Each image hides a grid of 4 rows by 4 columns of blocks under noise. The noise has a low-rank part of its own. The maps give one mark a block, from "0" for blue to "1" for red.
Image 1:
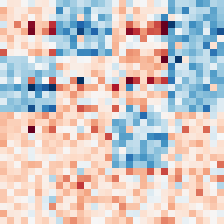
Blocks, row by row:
1 0 1 0
0 1 1 0
1 1 0 1
1 1 1 1
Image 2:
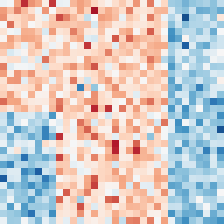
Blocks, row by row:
1 1 1 0
1 1 1 0
0 1 1 0
0 1 1 0
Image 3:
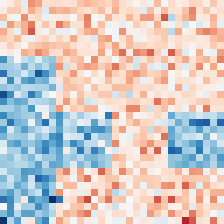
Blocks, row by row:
1 1 1 1
0 1 1 1
0 0 1 0
0 1 1 1
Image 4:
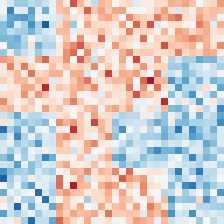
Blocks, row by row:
0 1 1 1
1 1 1 0
0 1 0 0
0 1 1 0
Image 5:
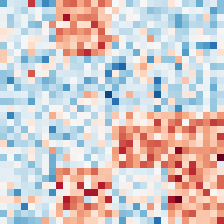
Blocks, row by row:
0 1 0 0
0 0 0 0
0 0 1 1
0 1 0 1
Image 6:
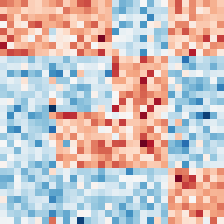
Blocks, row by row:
1 1 0 1
0 0 1 0
0 1 1 0
0 0 0 1
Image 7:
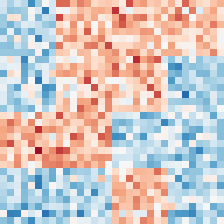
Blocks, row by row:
0 1 1 1
0 1 1 0
1 1 0 0
0 0 1 0
